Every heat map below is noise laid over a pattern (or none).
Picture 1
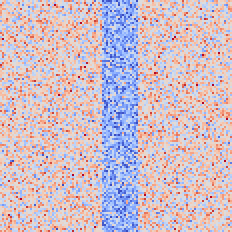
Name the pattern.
one band of columns
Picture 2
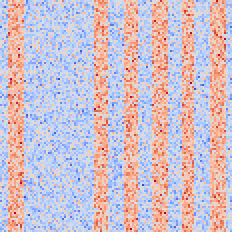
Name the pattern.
bands of columns
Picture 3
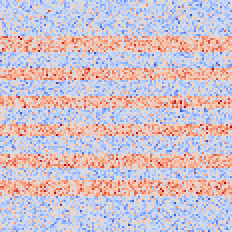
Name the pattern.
bands of rows
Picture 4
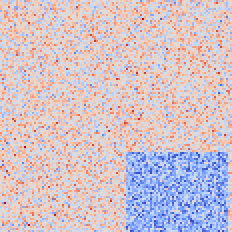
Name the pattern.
one block
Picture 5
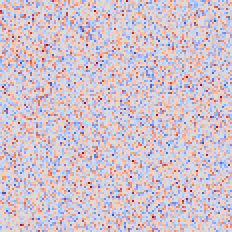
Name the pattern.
only noise
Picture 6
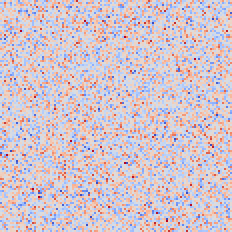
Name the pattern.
only noise
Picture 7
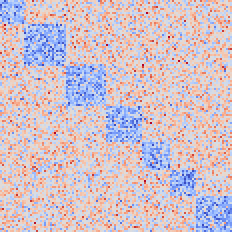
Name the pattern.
blocks along the diagonal
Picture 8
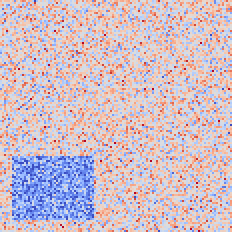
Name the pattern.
one block
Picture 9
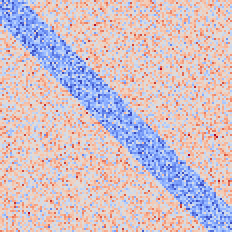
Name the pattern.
a diagonal band
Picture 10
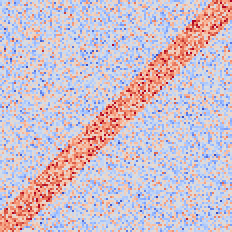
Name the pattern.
a diagonal band
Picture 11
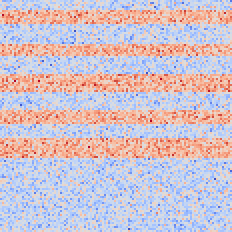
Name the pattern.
bands of rows
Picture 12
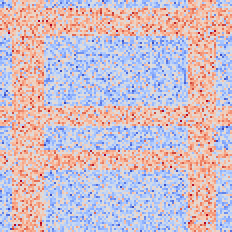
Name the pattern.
bands of rows crossing bands of columns
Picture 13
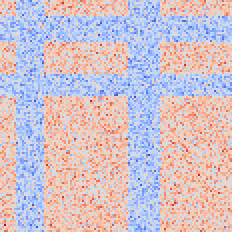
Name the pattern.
bands of rows crossing bands of columns
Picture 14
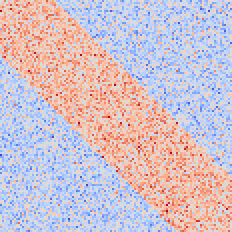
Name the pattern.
a diagonal band
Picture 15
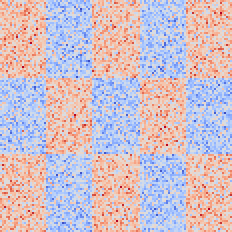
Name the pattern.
a checkerboard
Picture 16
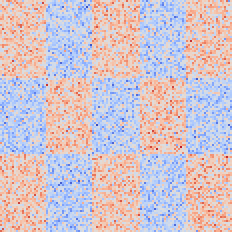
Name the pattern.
a checkerboard
